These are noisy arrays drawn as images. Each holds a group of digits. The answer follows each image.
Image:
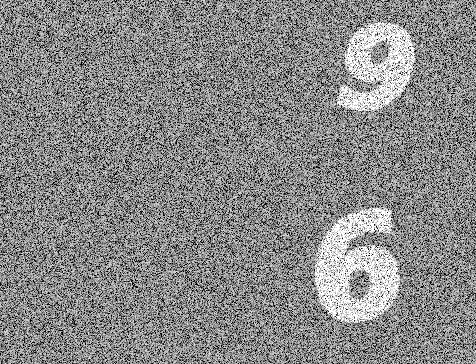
top right: 9; bottom right: 6
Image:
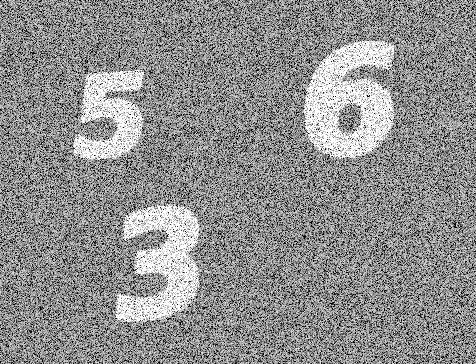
top left: 5; top right: 6; bottom left: 3
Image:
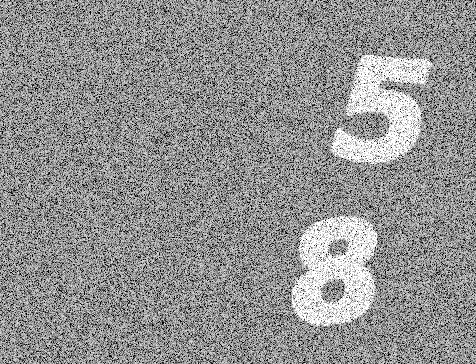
top right: 5; bottom right: 8
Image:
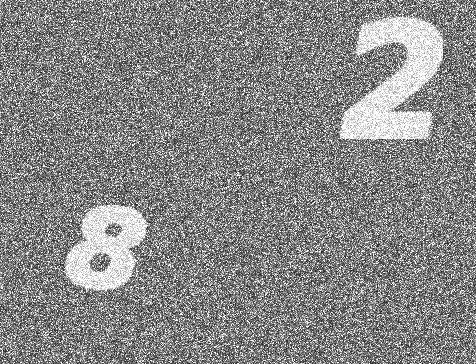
top right: 2; bottom left: 8
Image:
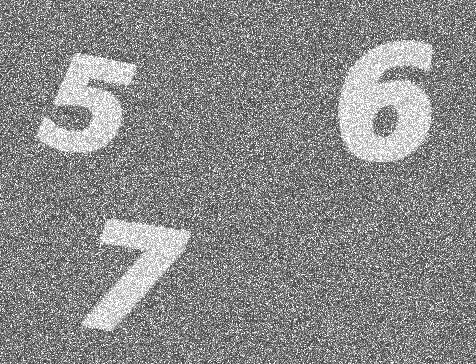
top left: 5; top right: 6; bottom left: 7
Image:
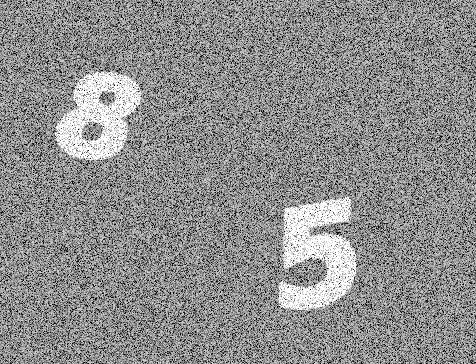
top left: 8; bottom right: 5
